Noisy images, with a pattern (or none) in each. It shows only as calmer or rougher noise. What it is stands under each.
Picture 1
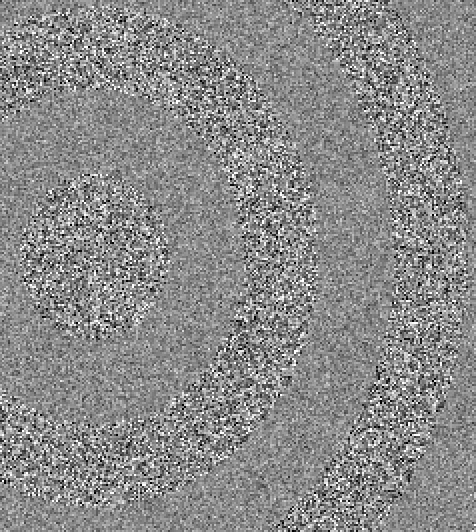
rings round one point
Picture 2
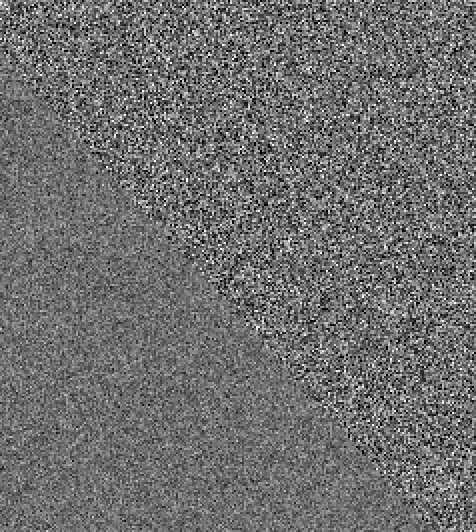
a sharp edge
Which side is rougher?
top right
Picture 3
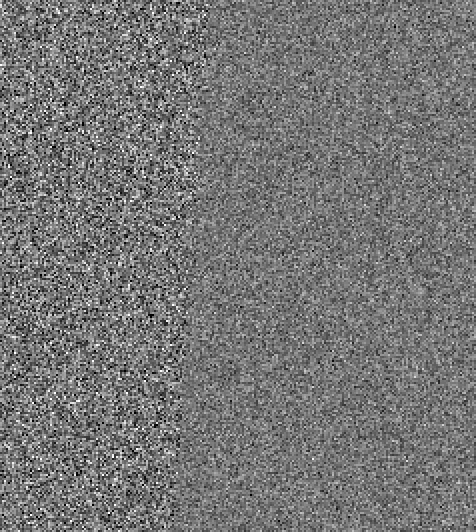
a sharp edge
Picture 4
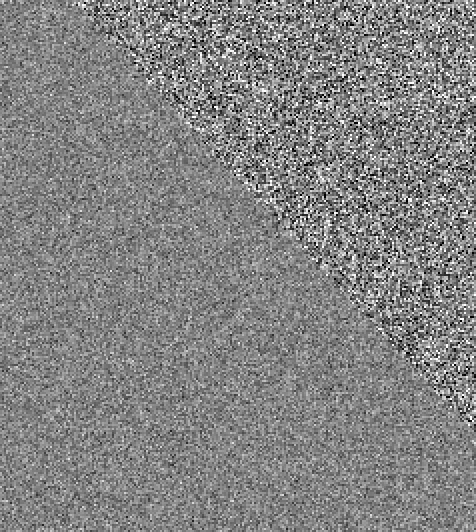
a sharp edge
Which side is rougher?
top right
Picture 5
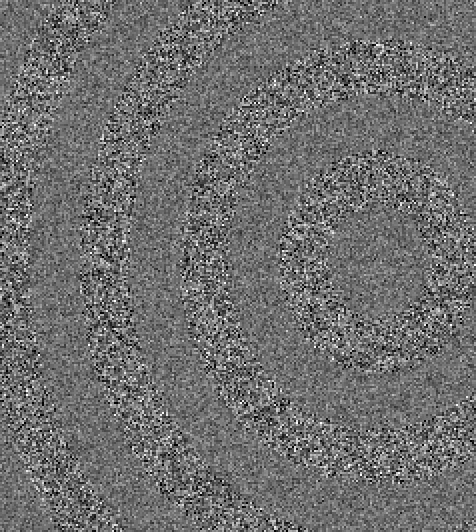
rings round one point
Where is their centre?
middle right
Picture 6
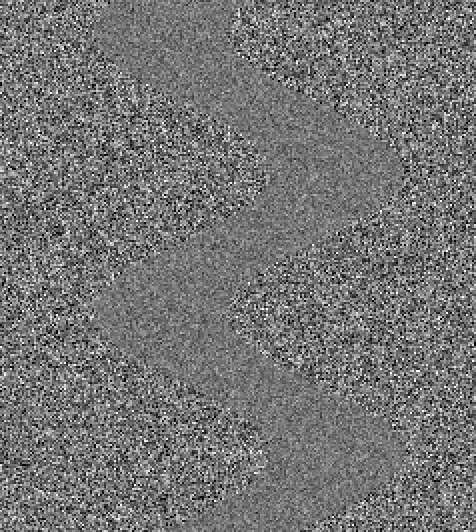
a wavy band
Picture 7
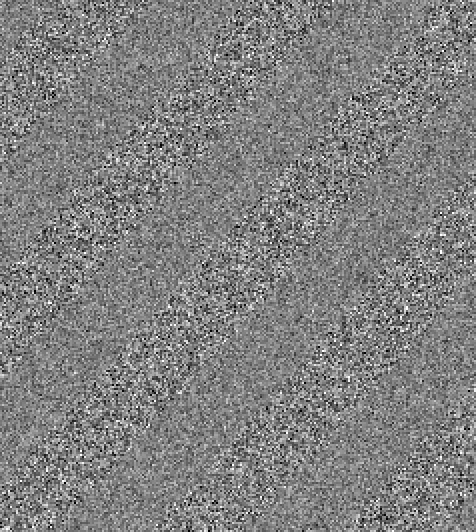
diagonal stripes
